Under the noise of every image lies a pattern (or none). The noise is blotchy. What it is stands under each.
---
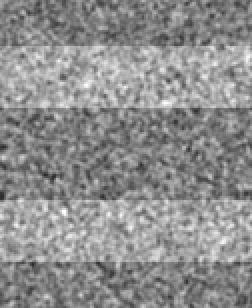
horizontal stripes
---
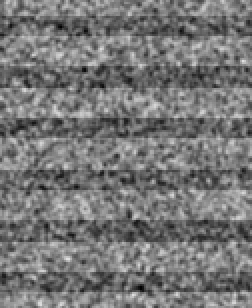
horizontal stripes
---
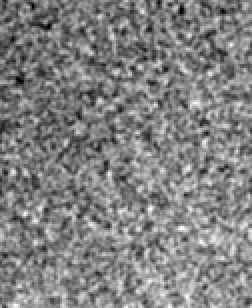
a smooth slope
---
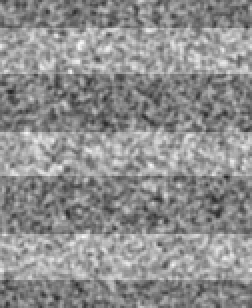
horizontal stripes
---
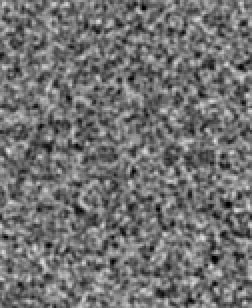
only noise
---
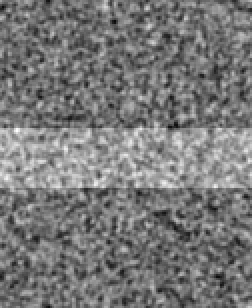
one horizontal stripe
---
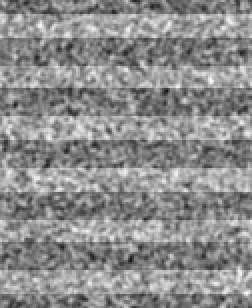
horizontal stripes
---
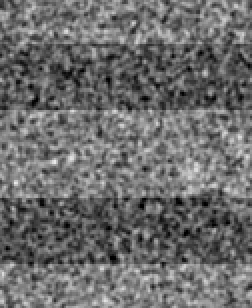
horizontal stripes
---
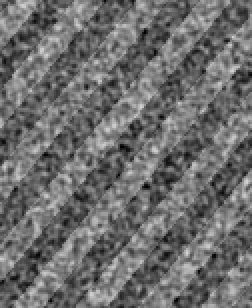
diagonal stripes
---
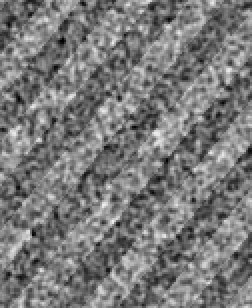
diagonal stripes
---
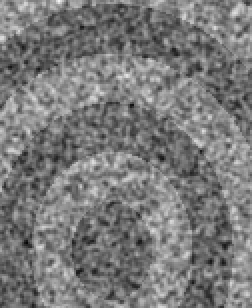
rings round one point
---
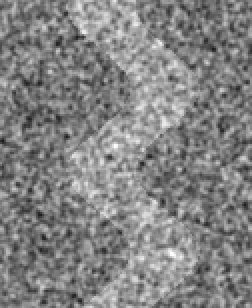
a wavy band
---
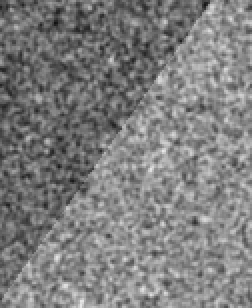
a sharp edge
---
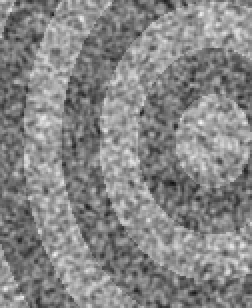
rings round one point
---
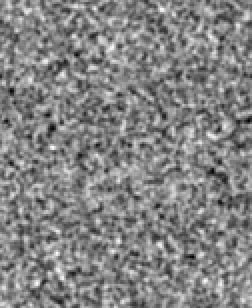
only noise
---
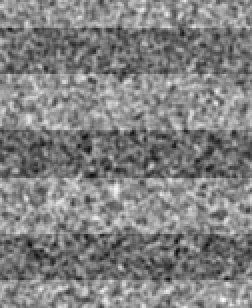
horizontal stripes
